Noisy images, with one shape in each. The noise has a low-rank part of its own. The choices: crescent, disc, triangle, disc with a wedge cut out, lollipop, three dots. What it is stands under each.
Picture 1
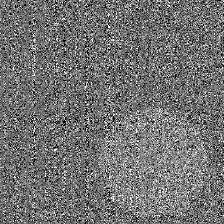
disc
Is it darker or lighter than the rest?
lighter
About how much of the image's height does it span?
half
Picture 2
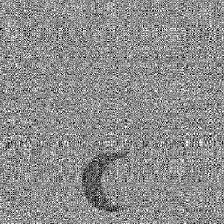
crescent
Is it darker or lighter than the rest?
darker
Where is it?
bottom middle
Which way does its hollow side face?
right
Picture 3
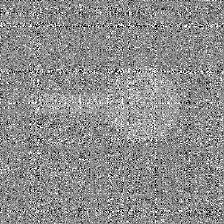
lollipop
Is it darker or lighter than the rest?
lighter
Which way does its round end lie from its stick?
right
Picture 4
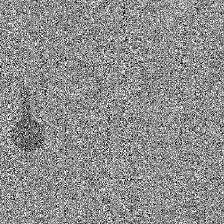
lollipop
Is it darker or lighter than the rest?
darker
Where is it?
middle left
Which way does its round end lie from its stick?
down
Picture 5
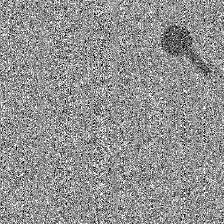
lollipop
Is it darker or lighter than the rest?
darker
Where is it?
top right
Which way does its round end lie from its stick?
up and left
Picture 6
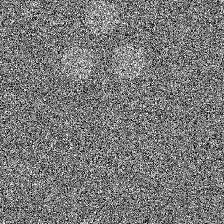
three dots
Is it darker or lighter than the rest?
lighter
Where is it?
top middle
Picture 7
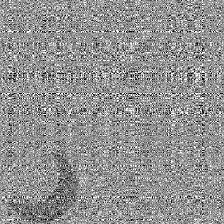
crescent
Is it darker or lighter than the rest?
darker
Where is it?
bottom left
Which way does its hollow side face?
up and left
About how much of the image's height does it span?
a third
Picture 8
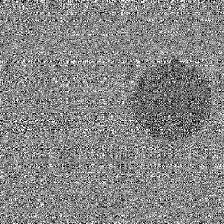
disc
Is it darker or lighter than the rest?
darker
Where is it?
middle right
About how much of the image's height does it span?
a third
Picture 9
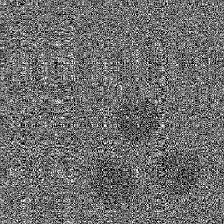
three dots
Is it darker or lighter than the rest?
darker
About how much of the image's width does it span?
half
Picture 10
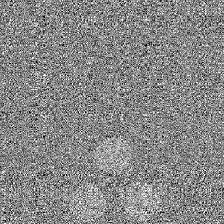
three dots
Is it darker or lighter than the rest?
lighter
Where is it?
bottom middle
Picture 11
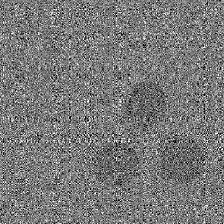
three dots
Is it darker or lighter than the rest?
darker
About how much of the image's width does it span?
half
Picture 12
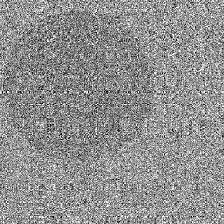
disc
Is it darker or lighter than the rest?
darker
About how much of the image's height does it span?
two thirds
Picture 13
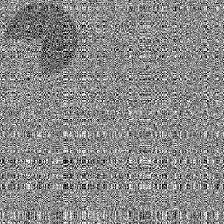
disc with a wedge cut out
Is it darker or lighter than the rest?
darker
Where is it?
top left
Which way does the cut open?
down and left
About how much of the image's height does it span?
a third
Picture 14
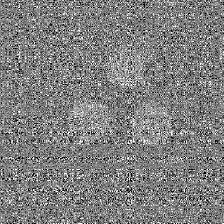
three dots
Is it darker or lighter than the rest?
lighter
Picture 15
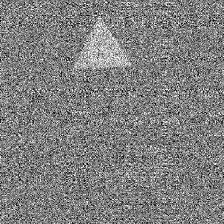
triangle
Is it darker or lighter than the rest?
lighter
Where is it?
top middle
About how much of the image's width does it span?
a quarter
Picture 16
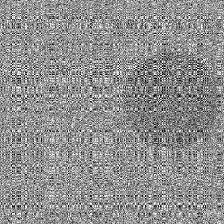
disc
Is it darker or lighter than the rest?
darker
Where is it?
middle right
